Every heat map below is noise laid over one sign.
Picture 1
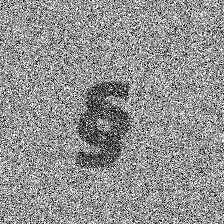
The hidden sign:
section sign
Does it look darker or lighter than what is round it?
darker
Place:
centre
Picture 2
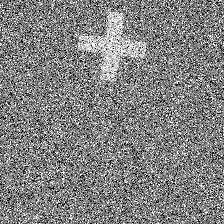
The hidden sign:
plus sign
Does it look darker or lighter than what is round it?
lighter
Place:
top middle
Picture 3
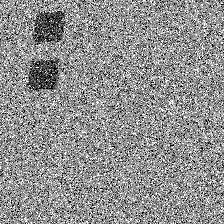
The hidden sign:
colon
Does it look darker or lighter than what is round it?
darker
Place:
top left
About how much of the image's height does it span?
a third
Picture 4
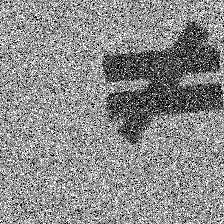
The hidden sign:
not-equal sign
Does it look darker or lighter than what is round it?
darker
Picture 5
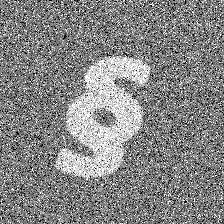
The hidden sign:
section sign
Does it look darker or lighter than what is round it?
lighter
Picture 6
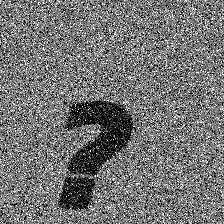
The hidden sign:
question mark
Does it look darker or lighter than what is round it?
darker
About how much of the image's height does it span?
half
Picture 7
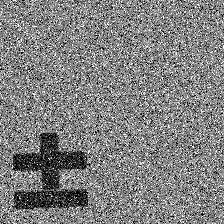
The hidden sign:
plus-minus sign
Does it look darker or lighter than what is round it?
darker
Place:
bottom left
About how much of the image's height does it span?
a third
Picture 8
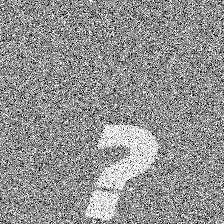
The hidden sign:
question mark
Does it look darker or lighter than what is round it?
lighter
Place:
bottom middle
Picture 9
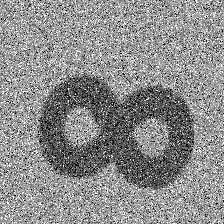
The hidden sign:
infinity sign
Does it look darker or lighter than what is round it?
darker
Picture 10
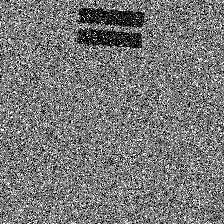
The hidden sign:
equals sign
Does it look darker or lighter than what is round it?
darker
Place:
top middle
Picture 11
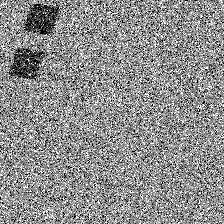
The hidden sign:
colon
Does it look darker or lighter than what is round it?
darker
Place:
top left
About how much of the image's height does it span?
a third
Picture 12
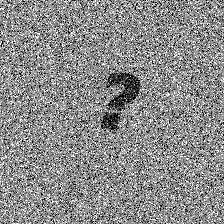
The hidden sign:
question mark
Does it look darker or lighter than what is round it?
darker
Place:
centre
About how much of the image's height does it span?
a quarter
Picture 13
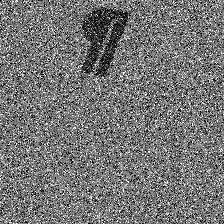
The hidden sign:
pilcrow
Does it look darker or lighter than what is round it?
darker
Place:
top middle
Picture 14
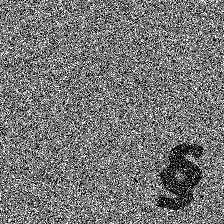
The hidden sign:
section sign
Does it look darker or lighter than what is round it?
darker
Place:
bottom right
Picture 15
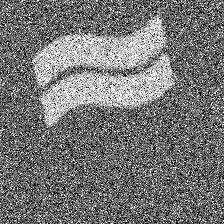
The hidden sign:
approximately sign
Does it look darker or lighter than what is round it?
lighter
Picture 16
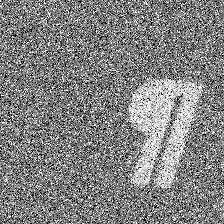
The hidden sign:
pilcrow
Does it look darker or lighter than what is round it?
lighter
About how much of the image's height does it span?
half
